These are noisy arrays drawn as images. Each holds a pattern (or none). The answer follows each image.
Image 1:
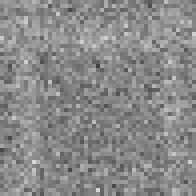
bands of rows crossing bands of columns
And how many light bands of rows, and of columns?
1 and 2
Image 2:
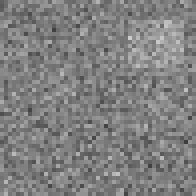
one block
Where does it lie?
top right
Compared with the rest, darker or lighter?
lighter
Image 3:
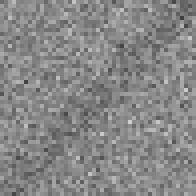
a diagonal band
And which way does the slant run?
bottom left to top right
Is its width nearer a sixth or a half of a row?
a sixth
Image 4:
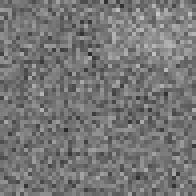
one block
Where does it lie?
top right
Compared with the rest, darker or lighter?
lighter
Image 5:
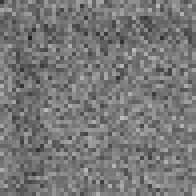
bands of rows crossing bands of columns
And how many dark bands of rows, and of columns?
1 and 1
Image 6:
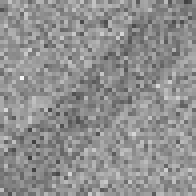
a diagonal band
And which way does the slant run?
bottom left to top right
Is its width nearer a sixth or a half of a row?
a half
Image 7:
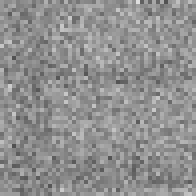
bands of rows crossing bands of columns
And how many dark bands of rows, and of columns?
2 and 1
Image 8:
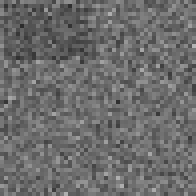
one block
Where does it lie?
top left
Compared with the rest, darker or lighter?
darker
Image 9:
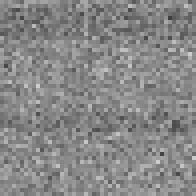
bands of rows
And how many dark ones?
2
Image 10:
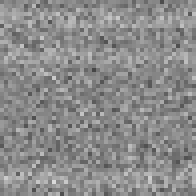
bands of rows
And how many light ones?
3
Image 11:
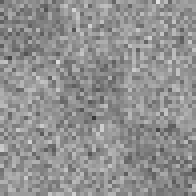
blocks along the diagonal
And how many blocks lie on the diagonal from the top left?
3
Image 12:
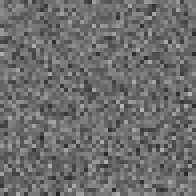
only noise
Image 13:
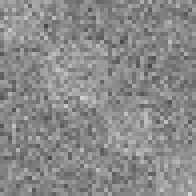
blocks along the diagonal
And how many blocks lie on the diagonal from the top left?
4
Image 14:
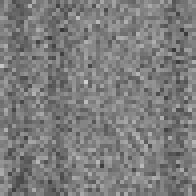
bands of columns
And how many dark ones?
3
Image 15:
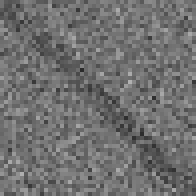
a diagonal band
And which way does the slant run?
top left to bottom right
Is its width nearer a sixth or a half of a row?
a sixth
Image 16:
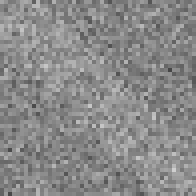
a diagonal band
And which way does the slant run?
top left to bottom right
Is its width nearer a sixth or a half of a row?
a half
